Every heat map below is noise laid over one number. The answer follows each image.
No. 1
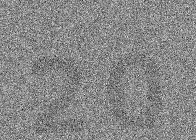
20
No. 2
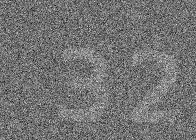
32
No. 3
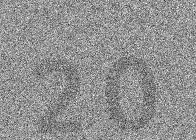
20
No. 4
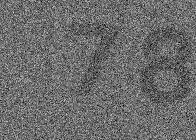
78
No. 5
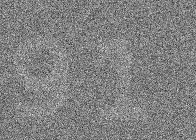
91
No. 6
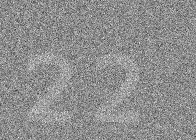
22
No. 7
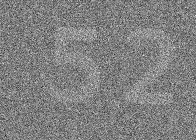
52
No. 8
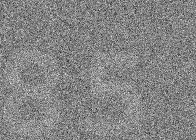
85
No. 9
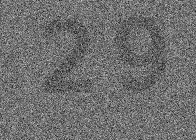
29
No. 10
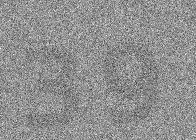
39
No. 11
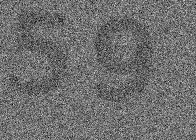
59
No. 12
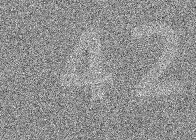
42
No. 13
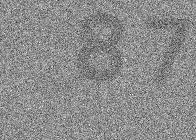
87
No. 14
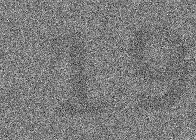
19
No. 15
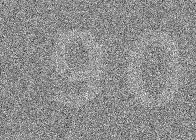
90
